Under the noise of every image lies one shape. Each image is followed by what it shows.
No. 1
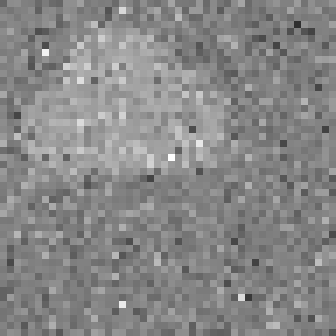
cloud
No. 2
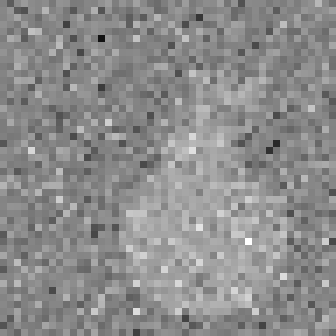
pear
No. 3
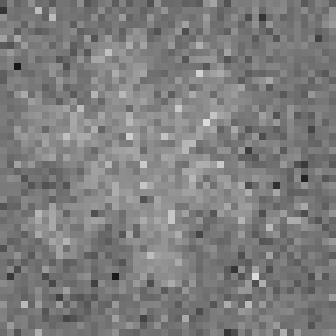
asterisk
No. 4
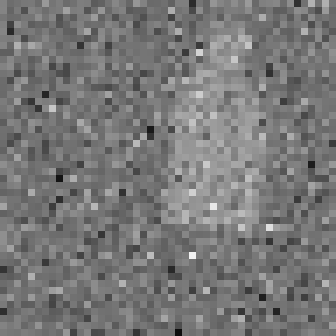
bottle
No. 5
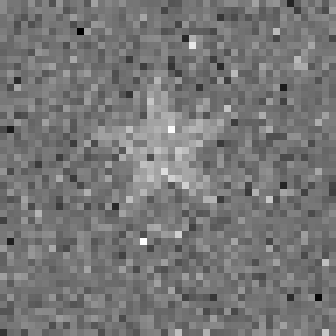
star
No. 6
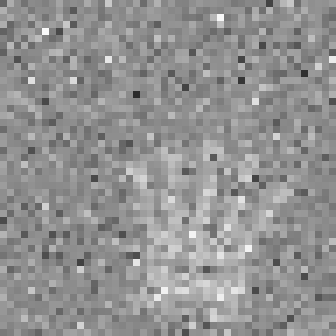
chess queen
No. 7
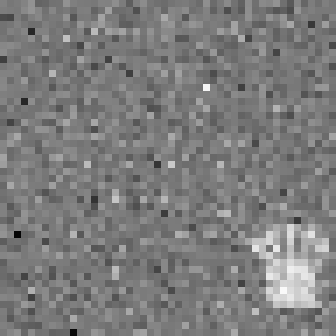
chess queen
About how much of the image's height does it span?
a quarter
